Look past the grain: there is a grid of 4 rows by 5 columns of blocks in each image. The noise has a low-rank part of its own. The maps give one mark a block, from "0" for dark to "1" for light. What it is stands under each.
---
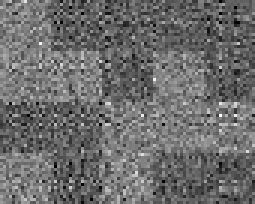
1 0 0 0 0
1 1 0 1 0
0 0 1 1 1
1 0 1 0 0
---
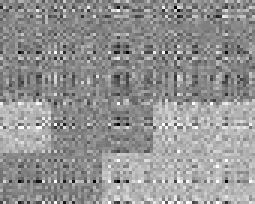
0 0 0 0 0
0 0 0 0 0
1 0 0 1 1
0 0 1 1 1
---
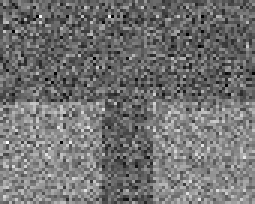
0 0 0 0 0
0 0 0 0 0
1 1 0 1 1
1 1 0 1 1
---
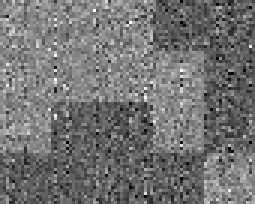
1 1 1 0 0
1 1 1 1 0
1 0 0 1 0
0 0 0 0 1
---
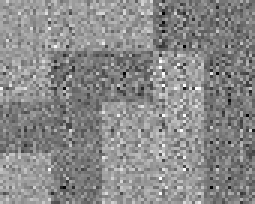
1 1 1 0 0
1 0 0 1 0
0 0 1 1 0
1 0 1 1 0
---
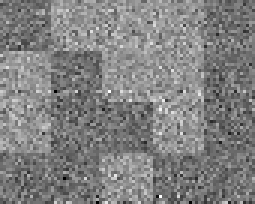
0 1 1 1 0
1 0 1 1 0
1 0 0 1 0
0 0 1 0 0
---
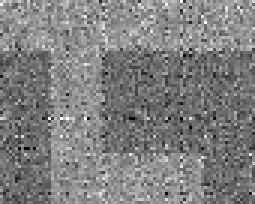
1 1 1 1 1
0 1 0 0 0
0 1 0 0 0
0 1 1 1 0
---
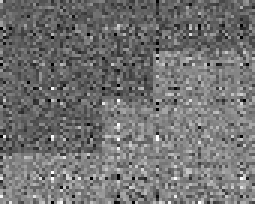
0 0 0 0 0
0 0 0 1 1
0 0 1 1 1
1 1 1 1 1
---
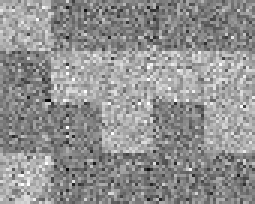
1 0 0 0 0
0 1 1 1 1
0 0 1 0 1
1 0 0 0 0
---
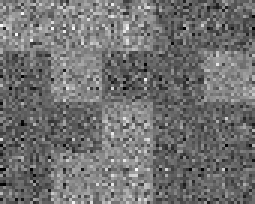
1 1 1 0 0
0 1 0 0 1
0 0 1 0 0
0 1 1 0 0
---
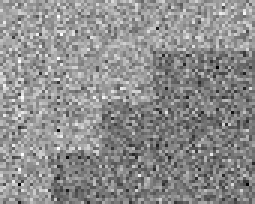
1 1 1 1 1
1 1 1 0 0
1 1 0 0 0
1 0 0 0 0
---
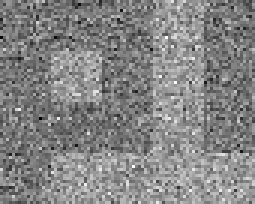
0 0 0 1 0
0 1 0 1 0
0 0 0 1 0
0 1 1 1 1
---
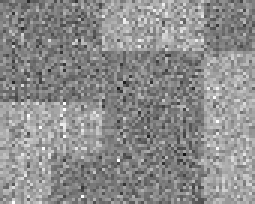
0 0 1 1 0
0 0 0 0 1
1 1 0 0 1
1 0 0 0 1
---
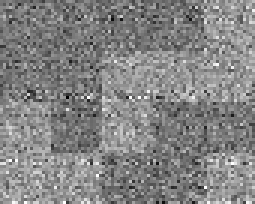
0 0 0 0 1
0 0 1 1 1
1 0 1 0 0
1 1 0 0 1
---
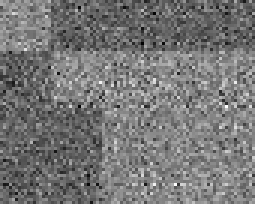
1 0 0 0 0
0 1 1 1 1
0 0 1 1 1
0 0 1 1 1
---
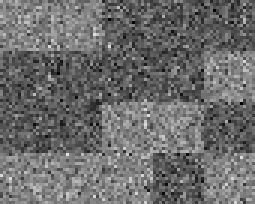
1 1 0 0 0
0 0 0 0 1
0 0 1 1 0
1 1 1 0 1
